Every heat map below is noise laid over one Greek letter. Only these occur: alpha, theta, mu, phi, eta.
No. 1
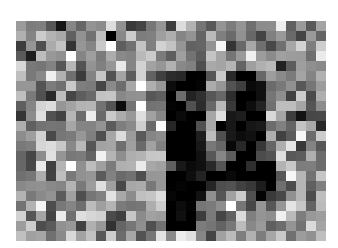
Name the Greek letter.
mu
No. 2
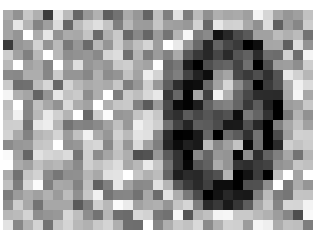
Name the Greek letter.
theta
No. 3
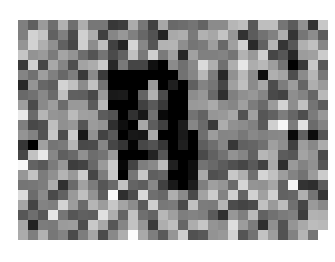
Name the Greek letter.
eta
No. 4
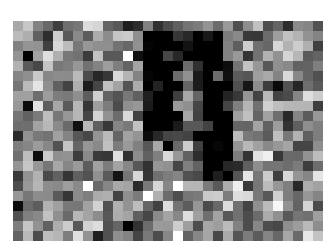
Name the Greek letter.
eta
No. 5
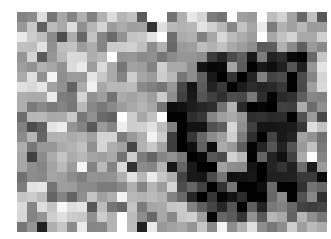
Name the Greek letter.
alpha
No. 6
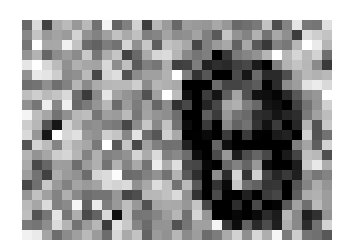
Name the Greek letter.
theta
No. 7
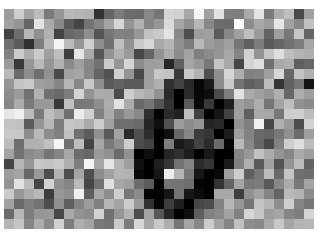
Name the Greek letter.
theta
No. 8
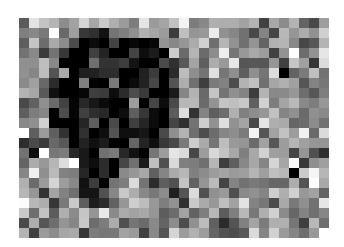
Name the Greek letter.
phi
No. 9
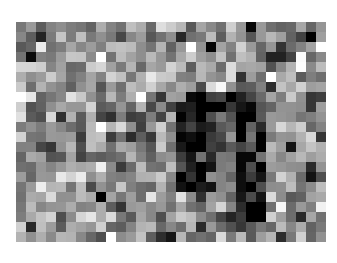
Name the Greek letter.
eta
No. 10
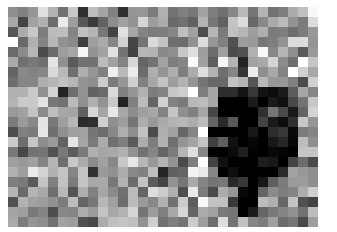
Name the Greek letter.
phi
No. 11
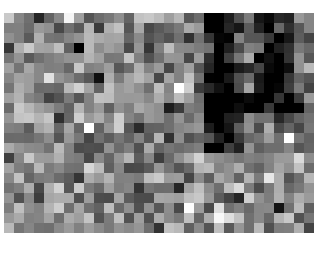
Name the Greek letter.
mu
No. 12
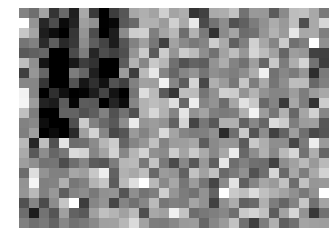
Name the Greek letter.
mu
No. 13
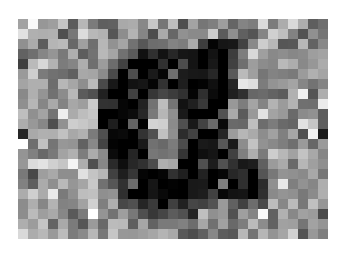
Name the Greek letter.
alpha
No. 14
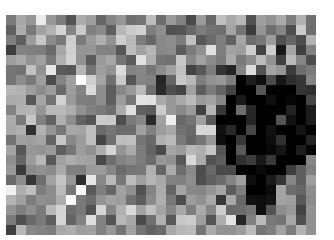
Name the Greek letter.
phi
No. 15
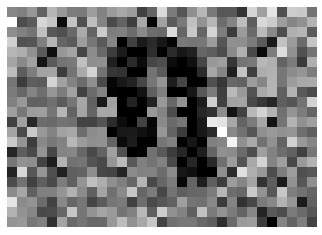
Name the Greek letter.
eta
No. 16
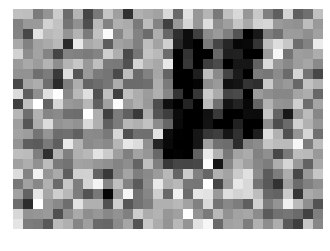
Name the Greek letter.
mu
